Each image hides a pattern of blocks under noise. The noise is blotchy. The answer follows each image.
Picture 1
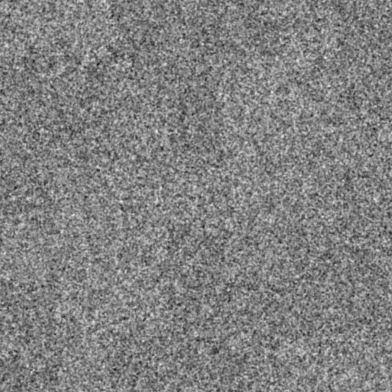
the same after a half turn
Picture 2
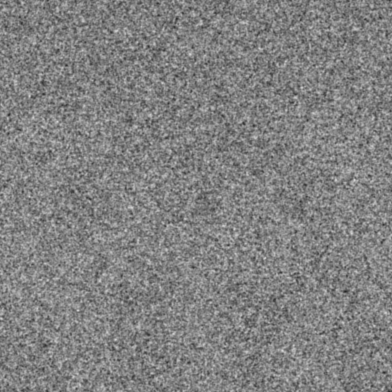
left and right mirror each other
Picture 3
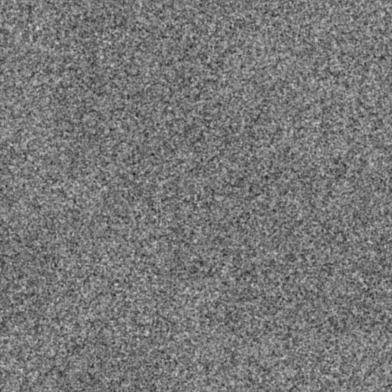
mirrored about the diagonal from the bottom left
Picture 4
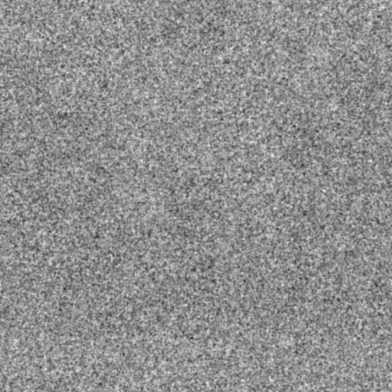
left and right mirror each other
